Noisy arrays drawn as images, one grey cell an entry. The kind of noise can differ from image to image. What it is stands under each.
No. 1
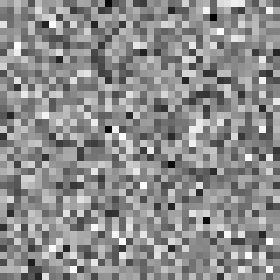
independent entries
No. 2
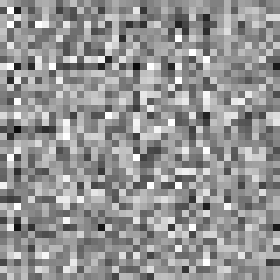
low rank plus noise
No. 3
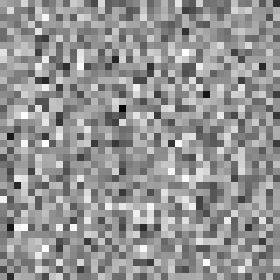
low rank plus noise
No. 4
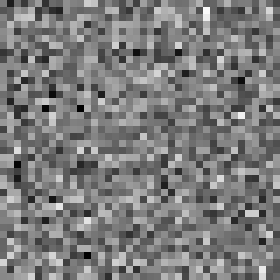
low rank plus noise
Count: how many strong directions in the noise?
five to eight
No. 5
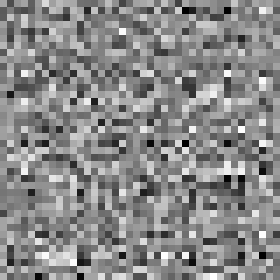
low rank plus noise
